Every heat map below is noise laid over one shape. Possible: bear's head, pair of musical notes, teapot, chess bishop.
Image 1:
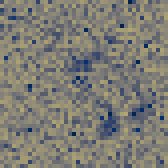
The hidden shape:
pair of musical notes
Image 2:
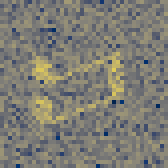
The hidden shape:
pair of musical notes
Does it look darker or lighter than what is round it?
lighter
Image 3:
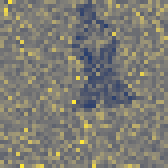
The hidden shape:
chess bishop
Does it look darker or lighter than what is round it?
darker
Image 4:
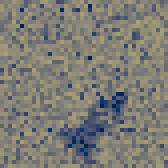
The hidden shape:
chess bishop
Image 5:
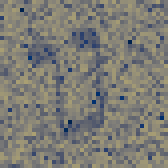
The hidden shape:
pair of musical notes
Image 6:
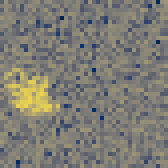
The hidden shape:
teapot
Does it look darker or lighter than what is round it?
lighter
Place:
middle left
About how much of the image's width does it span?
a third
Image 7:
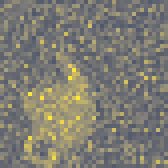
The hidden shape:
teapot
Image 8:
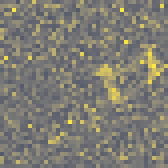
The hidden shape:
pair of musical notes
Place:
middle right
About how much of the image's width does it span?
a third
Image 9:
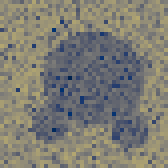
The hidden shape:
bear's head
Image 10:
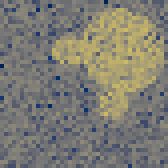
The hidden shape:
bear's head
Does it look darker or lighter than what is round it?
lighter
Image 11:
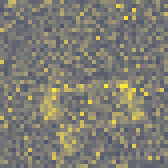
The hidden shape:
pair of musical notes
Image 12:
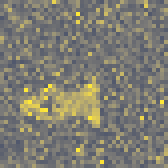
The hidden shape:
chess bishop
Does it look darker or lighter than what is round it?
lighter
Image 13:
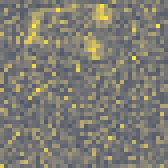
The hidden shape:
pair of musical notes
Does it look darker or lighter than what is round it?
lighter
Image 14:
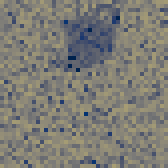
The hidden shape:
teapot
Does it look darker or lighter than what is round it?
darker
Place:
top middle
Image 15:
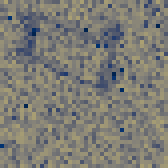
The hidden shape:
pair of musical notes
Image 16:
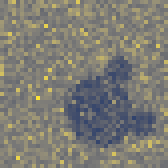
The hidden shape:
bear's head
